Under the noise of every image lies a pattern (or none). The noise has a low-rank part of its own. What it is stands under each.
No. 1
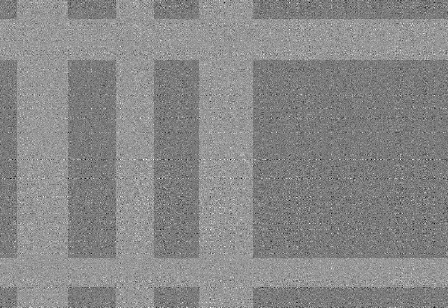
bands of rows crossing bands of columns
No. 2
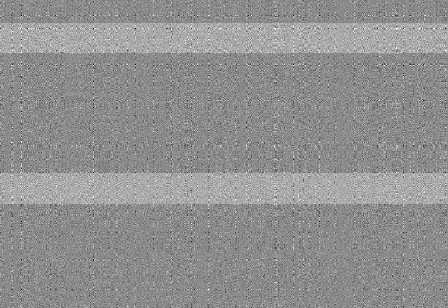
bands of rows
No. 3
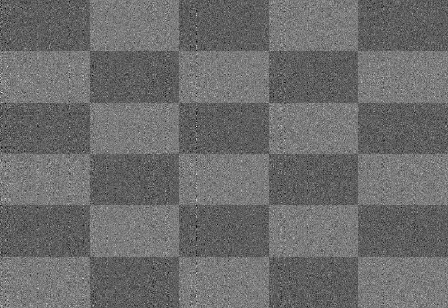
a checkerboard
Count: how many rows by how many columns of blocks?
6 by 5
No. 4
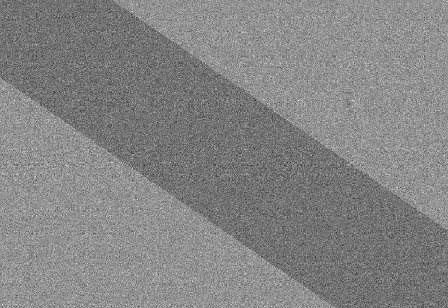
a diagonal band
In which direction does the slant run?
top left to bottom right
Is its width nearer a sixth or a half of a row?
a half
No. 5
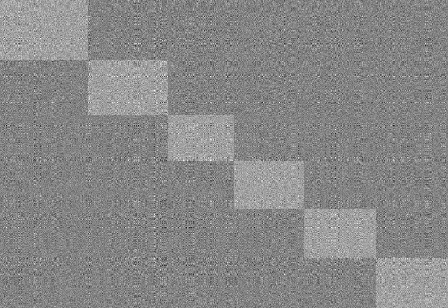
blocks along the diagonal
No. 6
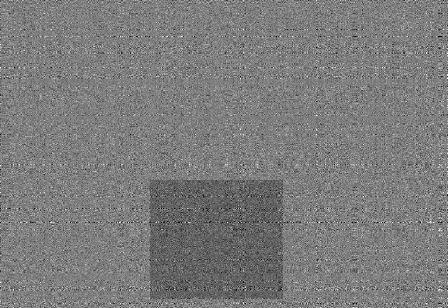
one block
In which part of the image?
bottom middle
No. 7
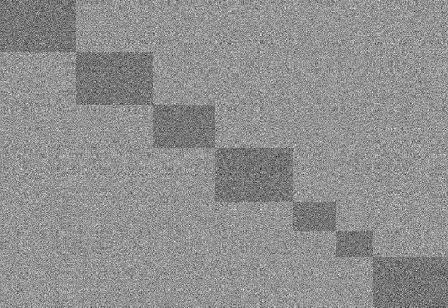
blocks along the diagonal
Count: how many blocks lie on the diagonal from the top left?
7
